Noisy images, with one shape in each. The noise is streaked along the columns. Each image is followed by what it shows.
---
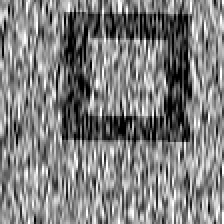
square frame
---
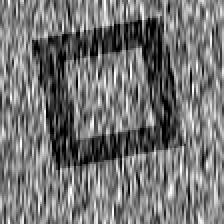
square frame
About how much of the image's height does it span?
two thirds
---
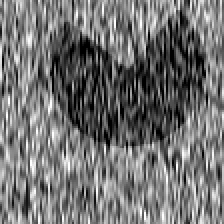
disc with a wedge cut out
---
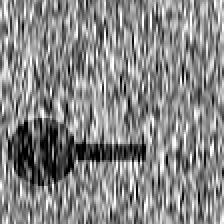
lollipop
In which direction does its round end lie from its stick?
left
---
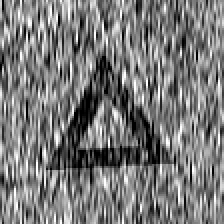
triangle frame
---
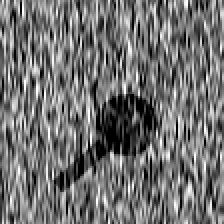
lollipop
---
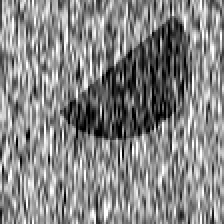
half disc
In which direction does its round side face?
down and right
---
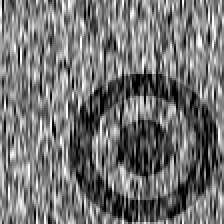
bullseye
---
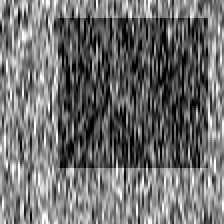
square
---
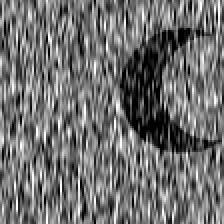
crescent
